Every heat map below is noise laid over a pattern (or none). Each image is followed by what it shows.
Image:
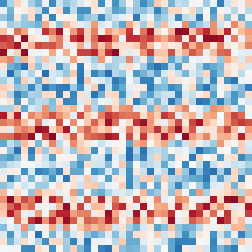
horizontal stripes
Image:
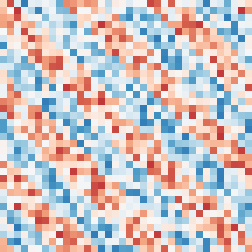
diagonal stripes
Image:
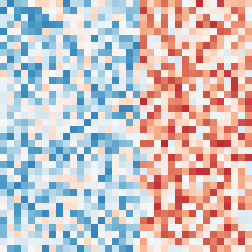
a sharp edge
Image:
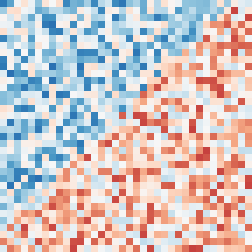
a sharp edge
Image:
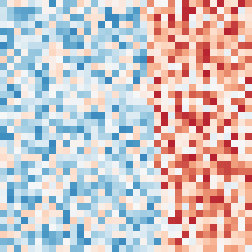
a sharp edge
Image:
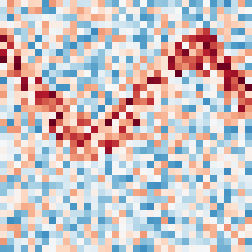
a wavy band
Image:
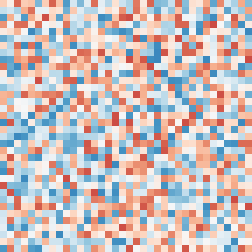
only noise
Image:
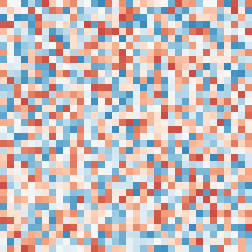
only noise
